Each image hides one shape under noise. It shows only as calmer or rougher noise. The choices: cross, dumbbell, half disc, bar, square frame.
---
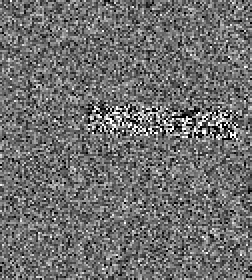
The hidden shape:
bar
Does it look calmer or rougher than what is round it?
rougher
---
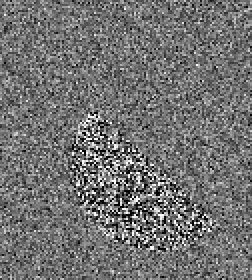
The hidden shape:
half disc
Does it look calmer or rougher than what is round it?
rougher
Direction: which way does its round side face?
down and left
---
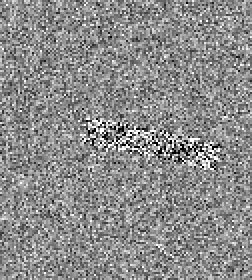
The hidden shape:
bar
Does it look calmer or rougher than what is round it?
rougher
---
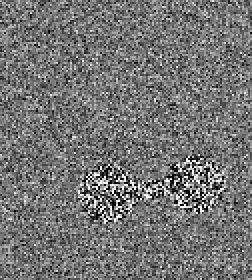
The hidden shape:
dumbbell
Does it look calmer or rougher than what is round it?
rougher
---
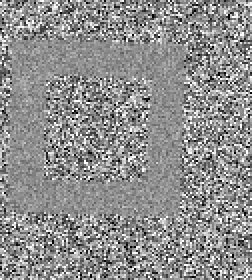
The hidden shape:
square frame
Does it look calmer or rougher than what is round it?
calmer
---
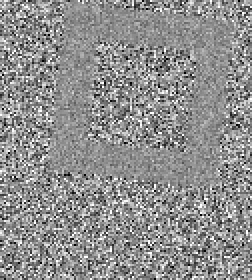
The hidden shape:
square frame
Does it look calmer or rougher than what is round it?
calmer
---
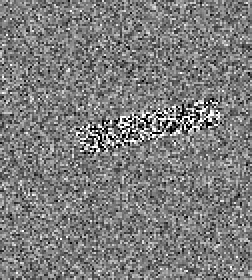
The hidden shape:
bar
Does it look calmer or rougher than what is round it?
rougher
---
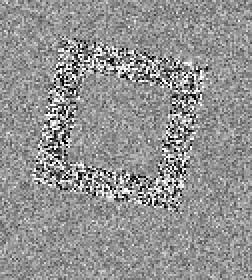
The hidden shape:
square frame
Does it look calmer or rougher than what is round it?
rougher
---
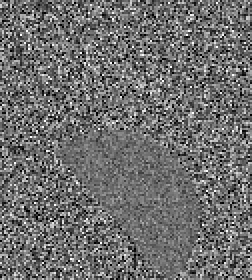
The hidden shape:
half disc
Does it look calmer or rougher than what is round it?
calmer
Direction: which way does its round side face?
up and right
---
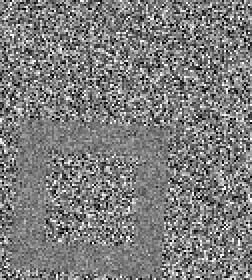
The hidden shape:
square frame
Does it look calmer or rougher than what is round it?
calmer
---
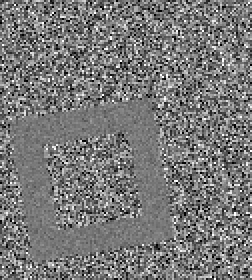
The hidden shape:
square frame
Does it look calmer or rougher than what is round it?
calmer
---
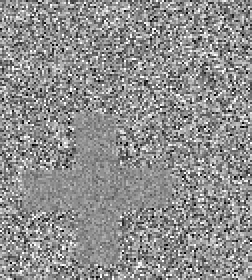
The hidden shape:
cross
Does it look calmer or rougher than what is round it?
calmer
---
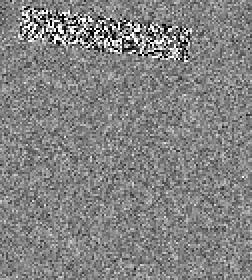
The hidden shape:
bar
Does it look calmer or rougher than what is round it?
rougher
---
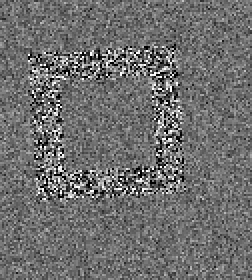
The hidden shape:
square frame
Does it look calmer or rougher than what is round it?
rougher
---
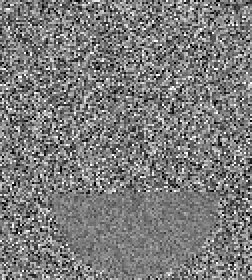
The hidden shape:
half disc
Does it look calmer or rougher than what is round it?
calmer
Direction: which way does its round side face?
down
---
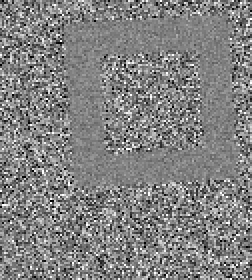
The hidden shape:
square frame
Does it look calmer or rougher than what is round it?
calmer
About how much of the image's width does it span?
two thirds
